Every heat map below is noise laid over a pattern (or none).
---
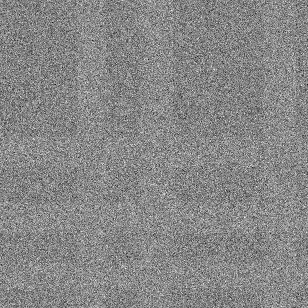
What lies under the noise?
bands of rows crossing bands of columns
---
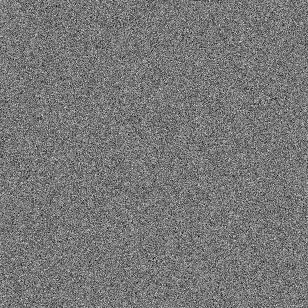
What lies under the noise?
only noise
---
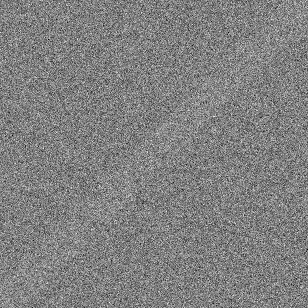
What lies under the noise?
a diagonal band
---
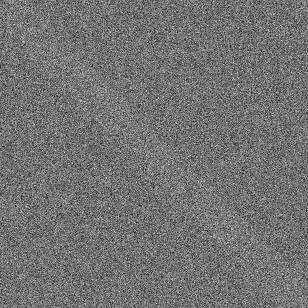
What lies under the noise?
a diagonal band
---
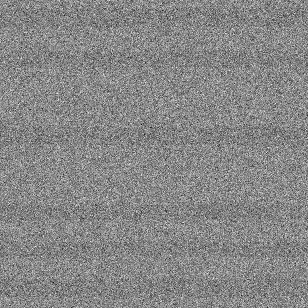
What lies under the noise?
bands of rows
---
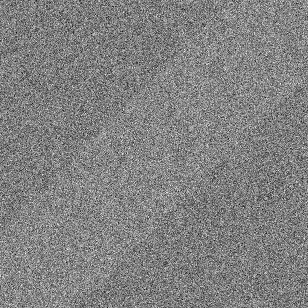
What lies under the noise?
a diagonal band
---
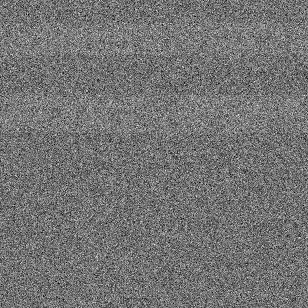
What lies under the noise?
bands of rows
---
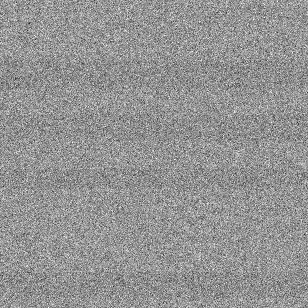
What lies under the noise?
bands of rows
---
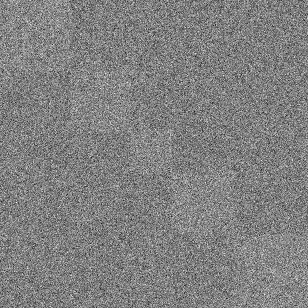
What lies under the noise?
blocks along the diagonal
